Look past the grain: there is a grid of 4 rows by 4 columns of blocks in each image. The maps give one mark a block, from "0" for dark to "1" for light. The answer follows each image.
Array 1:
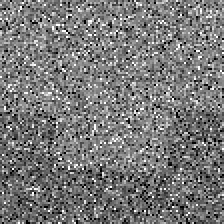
1111
1111
0110
0000
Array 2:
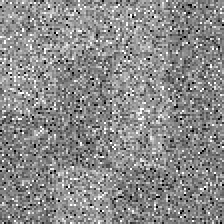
1110
1010
0010
0100
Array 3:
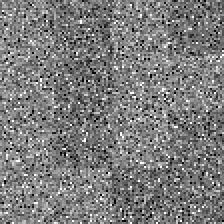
1010
1011
1010
1100
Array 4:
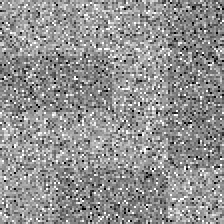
1110
0010
1110
1001
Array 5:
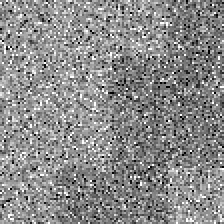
1110
1100
1100
1001
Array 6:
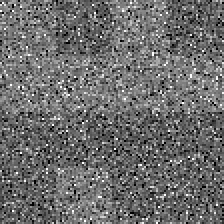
1010
1111
0000
0100
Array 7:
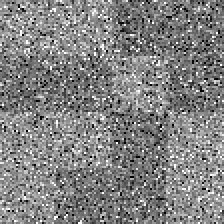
1100
0010
1101
1001
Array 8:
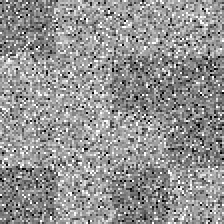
0111
1100
1110
0101
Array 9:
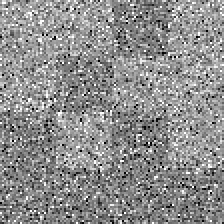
1101
1011
0101
0000
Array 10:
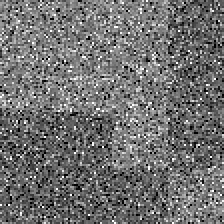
1110
1110
0010
0001
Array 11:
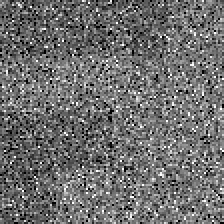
0001
1111
0011
0111
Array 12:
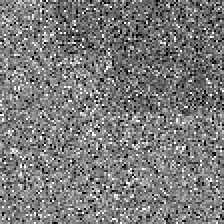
1000
1100
1111
1111
